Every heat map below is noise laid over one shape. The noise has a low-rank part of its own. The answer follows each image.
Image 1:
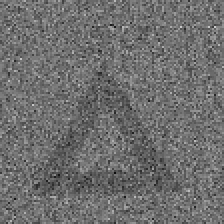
triangle frame
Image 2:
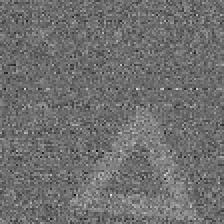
triangle frame
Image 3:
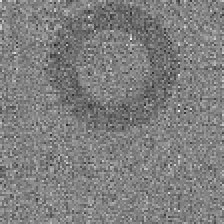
ring
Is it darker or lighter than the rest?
darker
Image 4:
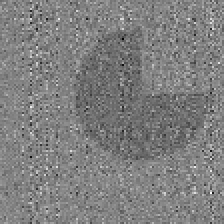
disc with a wedge cut out
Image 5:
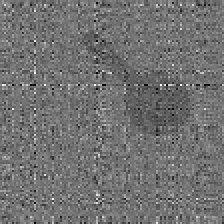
lollipop
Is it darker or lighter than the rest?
darker
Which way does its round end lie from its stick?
down and right
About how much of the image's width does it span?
half
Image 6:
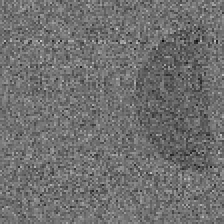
half disc
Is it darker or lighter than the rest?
darker
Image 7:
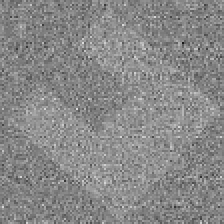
square with a notch
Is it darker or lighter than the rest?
lighter
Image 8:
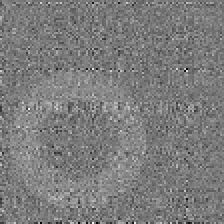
ring
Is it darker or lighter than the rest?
lighter
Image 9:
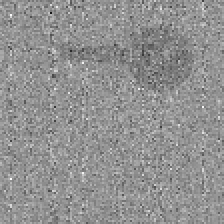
lollipop
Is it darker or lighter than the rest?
darker
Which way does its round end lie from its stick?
right
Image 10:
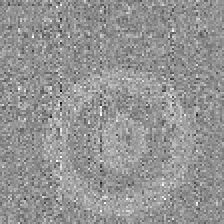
bullseye
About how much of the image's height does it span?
two thirds
